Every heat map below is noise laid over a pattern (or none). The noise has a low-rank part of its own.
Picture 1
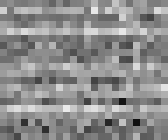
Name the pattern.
bands of rows
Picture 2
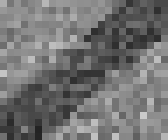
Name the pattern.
a diagonal band
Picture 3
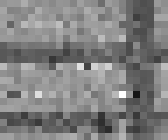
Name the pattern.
bands of rows crossing bands of columns
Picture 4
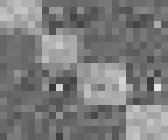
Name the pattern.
blocks along the diagonal
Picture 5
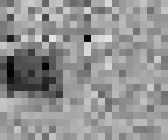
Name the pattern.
one block
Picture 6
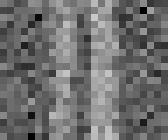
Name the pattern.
bands of columns
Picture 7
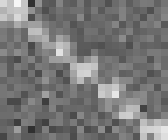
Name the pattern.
blocks along the diagonal
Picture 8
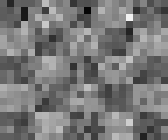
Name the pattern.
a checkerboard
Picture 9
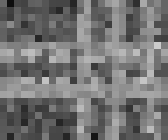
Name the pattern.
bands of rows crossing bands of columns
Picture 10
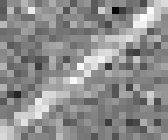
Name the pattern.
a diagonal band
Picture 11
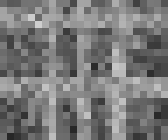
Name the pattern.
bands of rows crossing bands of columns
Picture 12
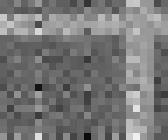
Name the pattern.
bands of rows crossing bands of columns
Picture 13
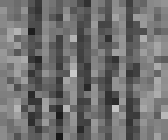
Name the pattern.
bands of columns
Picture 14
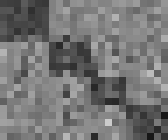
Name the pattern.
blocks along the diagonal
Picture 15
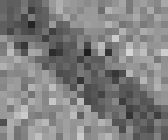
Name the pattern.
a diagonal band
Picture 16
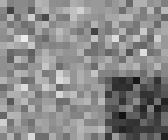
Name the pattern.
one block
